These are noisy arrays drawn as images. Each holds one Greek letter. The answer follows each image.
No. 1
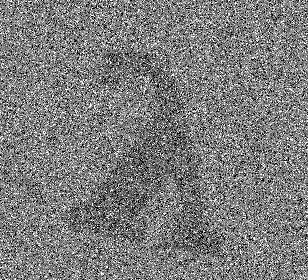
lambda
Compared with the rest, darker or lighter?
darker
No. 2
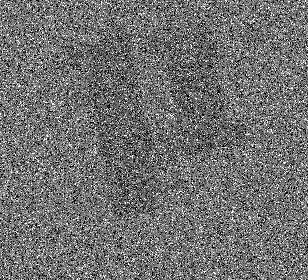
mu
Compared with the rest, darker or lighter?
darker
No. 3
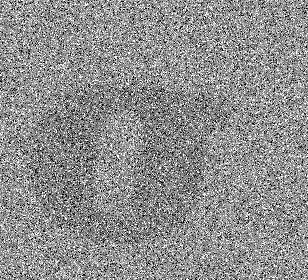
sigma
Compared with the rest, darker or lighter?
darker
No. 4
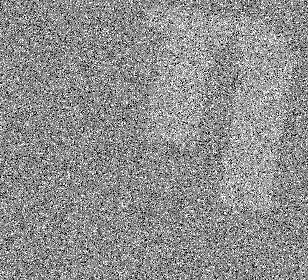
eta
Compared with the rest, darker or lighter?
lighter
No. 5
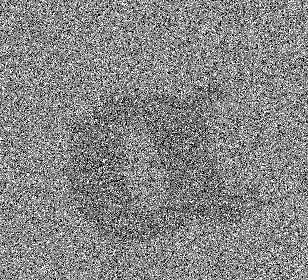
alpha
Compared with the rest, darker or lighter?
darker
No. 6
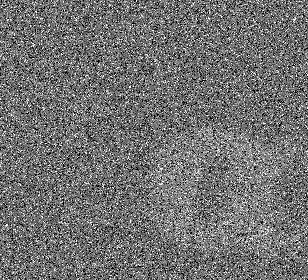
alpha
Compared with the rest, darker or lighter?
lighter
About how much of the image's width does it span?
half
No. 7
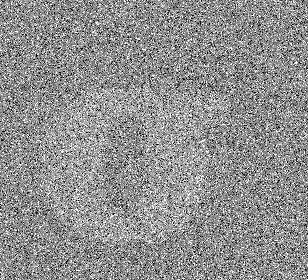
sigma
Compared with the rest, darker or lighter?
lighter
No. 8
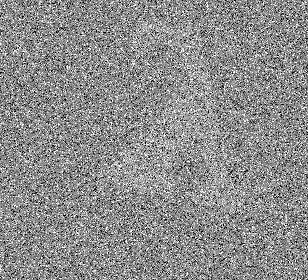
lambda
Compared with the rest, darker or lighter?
lighter
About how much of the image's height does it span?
two thirds
